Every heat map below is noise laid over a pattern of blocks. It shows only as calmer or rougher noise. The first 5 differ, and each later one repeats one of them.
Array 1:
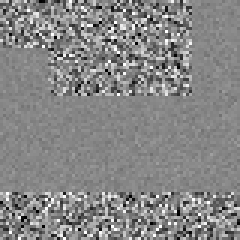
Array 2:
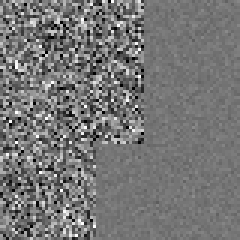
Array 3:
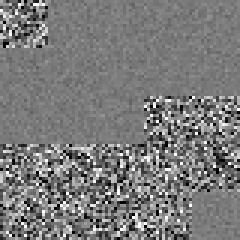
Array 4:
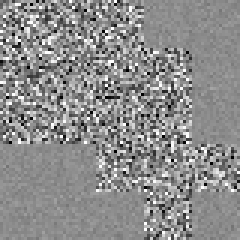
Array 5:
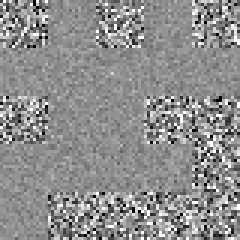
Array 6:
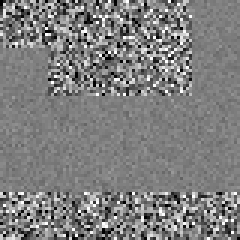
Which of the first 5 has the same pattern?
1
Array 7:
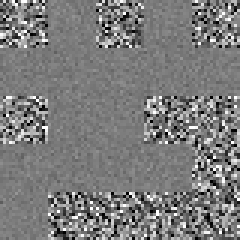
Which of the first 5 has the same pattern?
5
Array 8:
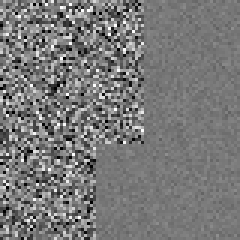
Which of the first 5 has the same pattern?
2
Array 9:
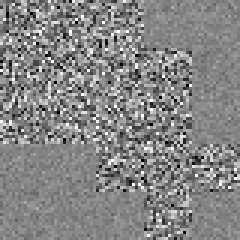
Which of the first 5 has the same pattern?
4
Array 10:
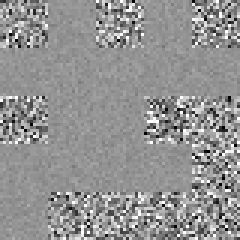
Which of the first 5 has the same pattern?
5
